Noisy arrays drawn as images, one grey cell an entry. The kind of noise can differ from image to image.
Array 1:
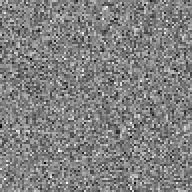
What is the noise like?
low rank plus noise
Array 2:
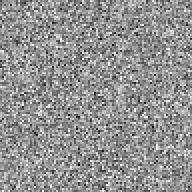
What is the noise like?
independent entries
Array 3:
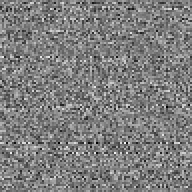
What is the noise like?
rows of uneven size
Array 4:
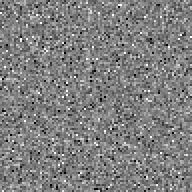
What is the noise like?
heavy tails
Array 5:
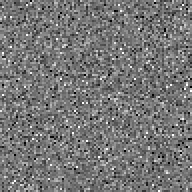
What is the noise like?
heavy tails
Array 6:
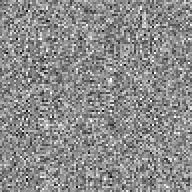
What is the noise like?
low rank plus noise
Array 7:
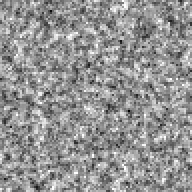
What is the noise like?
blotchy
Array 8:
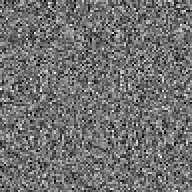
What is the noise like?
low rank plus noise
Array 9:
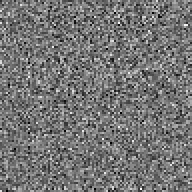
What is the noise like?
low rank plus noise
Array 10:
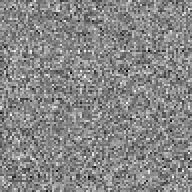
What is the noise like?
low rank plus noise
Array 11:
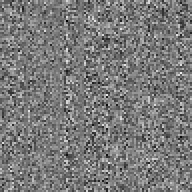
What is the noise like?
columns of uneven size
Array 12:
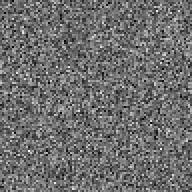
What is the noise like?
independent entries
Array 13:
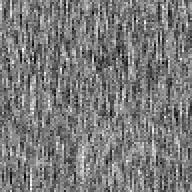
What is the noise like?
streaked along the columns
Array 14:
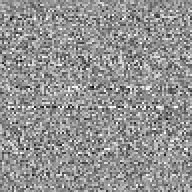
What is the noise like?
rows of uneven size
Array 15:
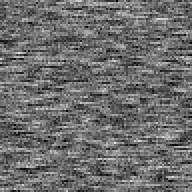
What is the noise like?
streaked along the rows
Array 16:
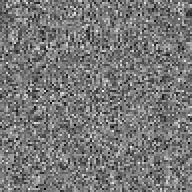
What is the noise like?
low rank plus noise
